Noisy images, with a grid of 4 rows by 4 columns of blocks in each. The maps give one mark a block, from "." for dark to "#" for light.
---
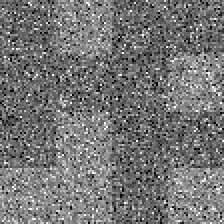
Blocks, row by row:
.#..
...#
.#..
##.#
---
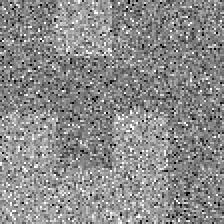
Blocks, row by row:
.#..
....
#.#.
###.
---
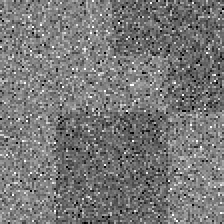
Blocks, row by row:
##..
###.
#..#
#..#
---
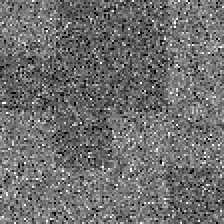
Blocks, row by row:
#..#
...#
#.##
###.
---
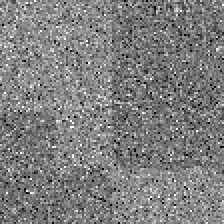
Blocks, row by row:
##..
##..
.#..
..##
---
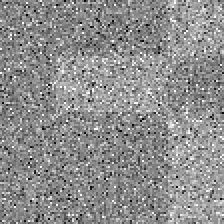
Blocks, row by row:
...#
.##.
...#
...#
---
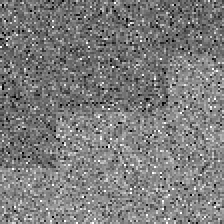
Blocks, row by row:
....
...#
.###
####
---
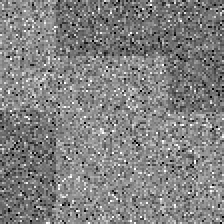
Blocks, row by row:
#...
###.
.###
.###
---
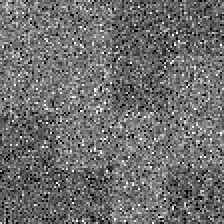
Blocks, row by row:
##..
##.#
.###
..#.
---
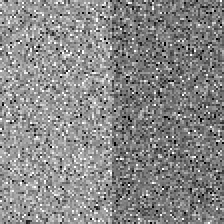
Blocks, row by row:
##..
##..
##..
##..
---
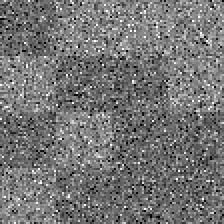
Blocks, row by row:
.###
#..#
.#..
#...
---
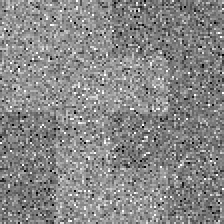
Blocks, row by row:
##..
###.
.#..
.##.
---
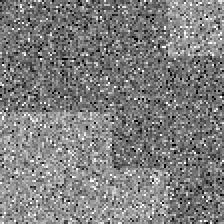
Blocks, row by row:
...#
....
##..
###.
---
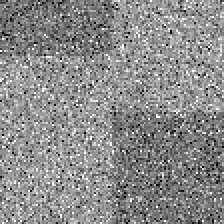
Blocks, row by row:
..##
####
##..
##..
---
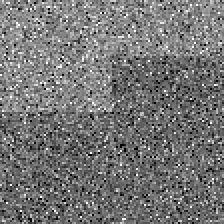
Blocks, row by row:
####
##..
....
....
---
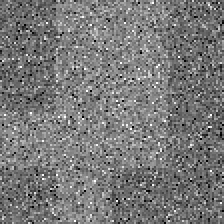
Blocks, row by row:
.##.
.##.
###.
.#..
